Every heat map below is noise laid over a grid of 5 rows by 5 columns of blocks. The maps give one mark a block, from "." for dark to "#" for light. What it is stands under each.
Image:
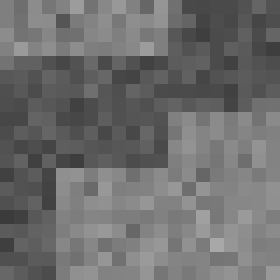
###..
.....
...##
.####
.####
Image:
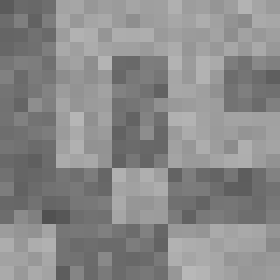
.####
.#.#.
.#.##
..#..
#..##
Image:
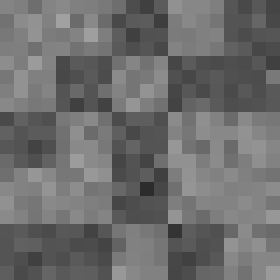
##.#.
#.#..
.#.##
##.##
..#.#
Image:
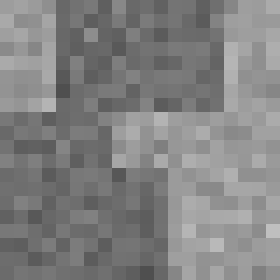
#...#
#...#
..###
...##
...##
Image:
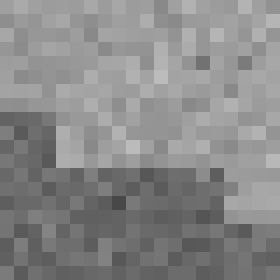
#####
#####
.####
....#
.....
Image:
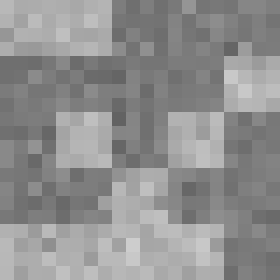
##...
....#
.#.#.
..#..
####.
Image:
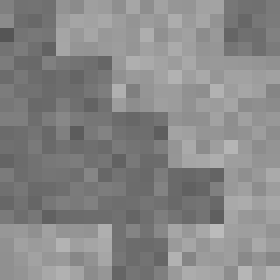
.###.
..###
...##
....#
##.##
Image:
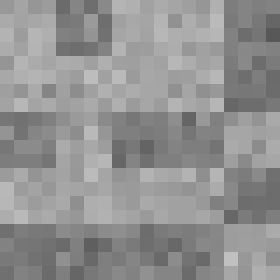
#.##.
####.
.#..#
####.
....#
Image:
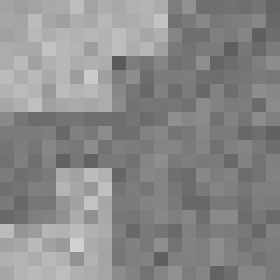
###..
##...
.....
.#...
##...
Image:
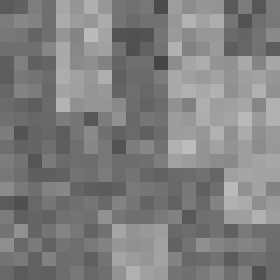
.#.#.
.#.##
...##
....#
..#..
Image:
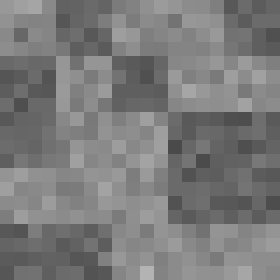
#.##.
.#.##
.##..
###..
..###
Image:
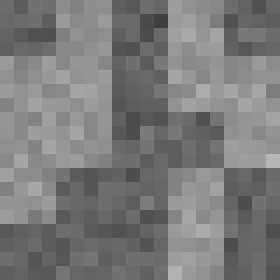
.#.#.
##.##
##..#
#..#.
...#.
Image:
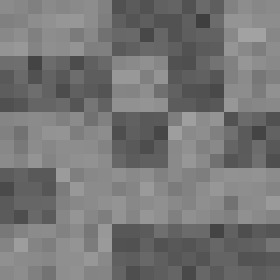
##..#
..#.#
##.#.
.####
##...
